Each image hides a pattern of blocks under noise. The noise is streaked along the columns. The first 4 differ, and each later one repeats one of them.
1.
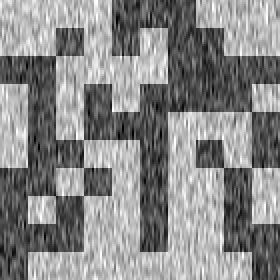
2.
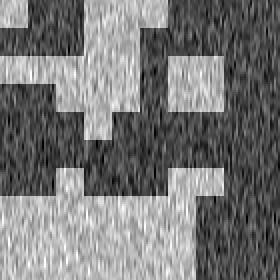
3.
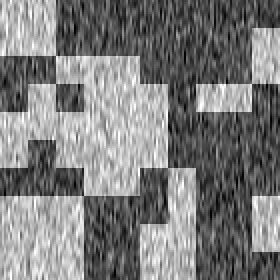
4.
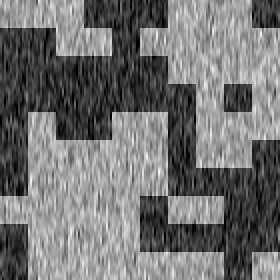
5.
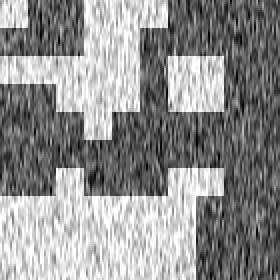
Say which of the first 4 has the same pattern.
2
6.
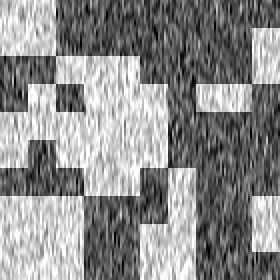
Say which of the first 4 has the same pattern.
3
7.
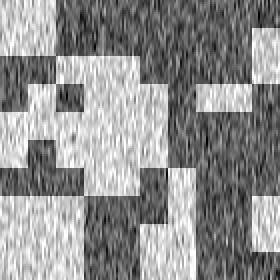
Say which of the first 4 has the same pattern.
3
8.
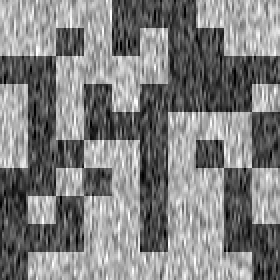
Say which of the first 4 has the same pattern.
1
